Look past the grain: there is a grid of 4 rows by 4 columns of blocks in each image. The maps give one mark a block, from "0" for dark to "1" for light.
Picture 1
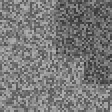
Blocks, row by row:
1 1 0 0
1 1 0 0
1 1 1 0
1 1 1 1
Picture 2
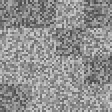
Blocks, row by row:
0 0 1 0
1 1 0 1
1 1 1 0
0 1 1 1
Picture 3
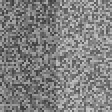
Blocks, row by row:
0 0 1 1
0 0 1 1
0 0 1 1
0 0 1 1
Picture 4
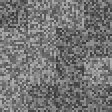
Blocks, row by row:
0 1 1 0
1 1 0 0
1 1 0 1
1 0 0 0
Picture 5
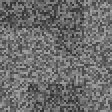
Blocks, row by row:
0 0 0 1
1 1 0 1
1 1 1 1
1 0 0 1
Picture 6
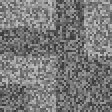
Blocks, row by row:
1 1 0 1
0 0 0 1
1 1 0 0
0 1 0 0
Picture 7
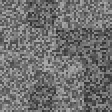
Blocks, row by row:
1 0 1 1
1 1 0 0
1 1 1 0
1 0 1 0
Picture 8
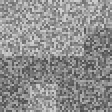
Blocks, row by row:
1 1 1 1
1 1 1 0
0 0 0 0
0 1 0 0
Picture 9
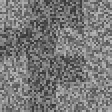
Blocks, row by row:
1 0 0 1
0 0 1 1
1 0 0 1
1 0 1 1
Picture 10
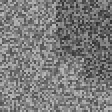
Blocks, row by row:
1 1 0 0
1 1 0 0
1 1 1 0
1 1 1 1
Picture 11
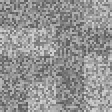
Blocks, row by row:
0 0 0 1
1 1 0 0
0 0 0 1
0 1 0 1
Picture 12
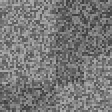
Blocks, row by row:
1 1 0 0
1 1 0 0
1 1 0 1
0 0 1 1
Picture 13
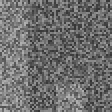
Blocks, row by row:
1 0 0 0
1 0 0 0
1 0 0 0
1 0 1 0
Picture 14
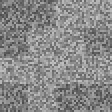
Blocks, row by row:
0 0 1 1
0 1 1 0
1 1 1 1
0 1 0 0
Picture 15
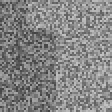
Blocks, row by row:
0 1 1 1
0 0 1 1
0 0 1 1
0 0 1 1
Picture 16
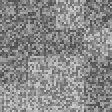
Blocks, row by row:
0 0 1 0
0 0 0 1
0 1 1 0
1 1 1 0
